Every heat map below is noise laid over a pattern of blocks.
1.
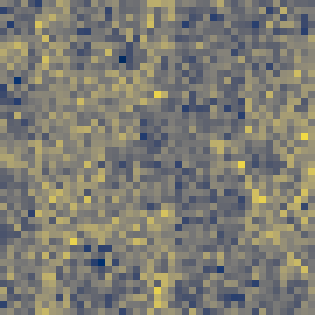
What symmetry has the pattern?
top and bottom mirror each other
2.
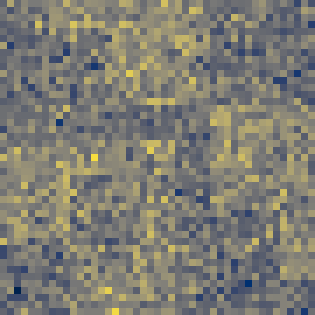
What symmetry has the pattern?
mirrored about the diagonal from the bottom left
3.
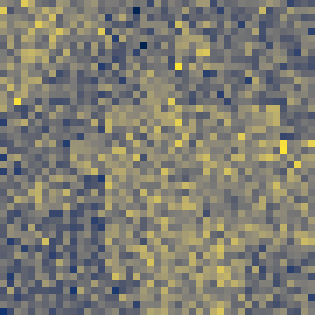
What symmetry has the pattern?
mirrored about the diagonal from the top left
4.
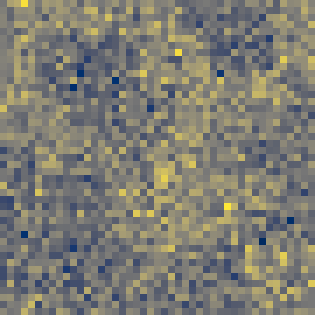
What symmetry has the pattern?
no symmetry
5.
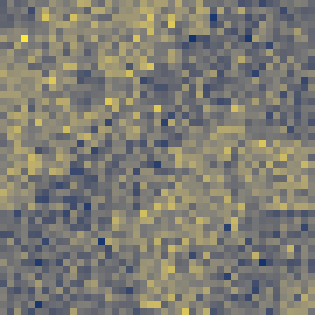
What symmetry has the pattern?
mirrored about the diagonal from the top left
